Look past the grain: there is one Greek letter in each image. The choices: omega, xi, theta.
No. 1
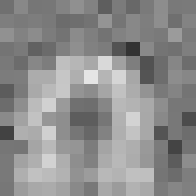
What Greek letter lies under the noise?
omega
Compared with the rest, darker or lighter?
lighter
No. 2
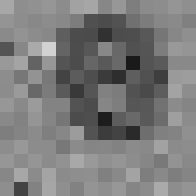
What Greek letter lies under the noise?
theta
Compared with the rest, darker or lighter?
darker
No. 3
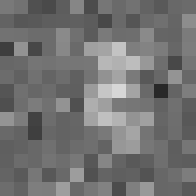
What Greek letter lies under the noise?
xi
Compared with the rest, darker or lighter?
lighter
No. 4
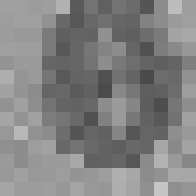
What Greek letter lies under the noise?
theta
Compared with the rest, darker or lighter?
darker
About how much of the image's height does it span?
nearly all
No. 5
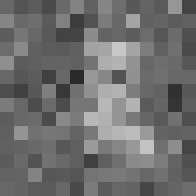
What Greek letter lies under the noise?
xi
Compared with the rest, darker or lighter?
lighter
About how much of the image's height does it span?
two thirds
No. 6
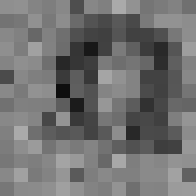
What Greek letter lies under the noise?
omega
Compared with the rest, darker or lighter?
darker
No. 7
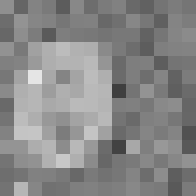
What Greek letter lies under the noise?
theta
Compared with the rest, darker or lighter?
lighter
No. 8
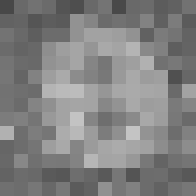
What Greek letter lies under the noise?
theta
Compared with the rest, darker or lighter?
lighter
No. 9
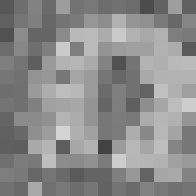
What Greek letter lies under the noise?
omega
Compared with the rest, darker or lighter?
lighter
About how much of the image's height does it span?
nearly all
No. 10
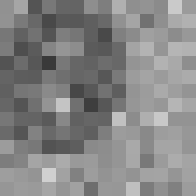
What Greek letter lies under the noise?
theta
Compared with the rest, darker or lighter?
darker
